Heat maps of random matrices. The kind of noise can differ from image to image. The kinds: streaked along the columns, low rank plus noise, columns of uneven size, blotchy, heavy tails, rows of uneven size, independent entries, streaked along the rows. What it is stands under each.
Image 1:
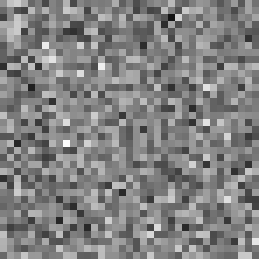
independent entries
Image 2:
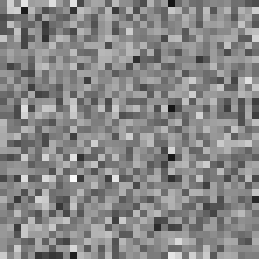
low rank plus noise
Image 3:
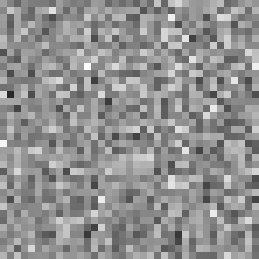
low rank plus noise
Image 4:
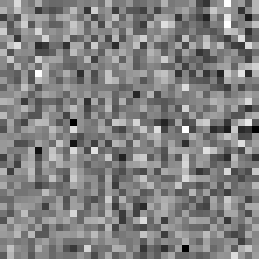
low rank plus noise
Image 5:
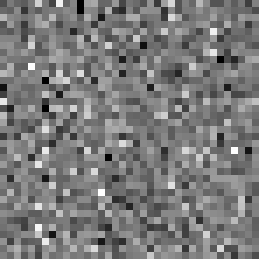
heavy tails
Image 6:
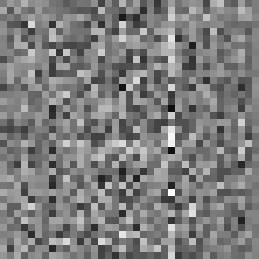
columns of uneven size
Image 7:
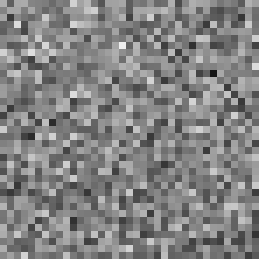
independent entries
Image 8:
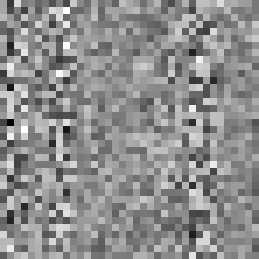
columns of uneven size
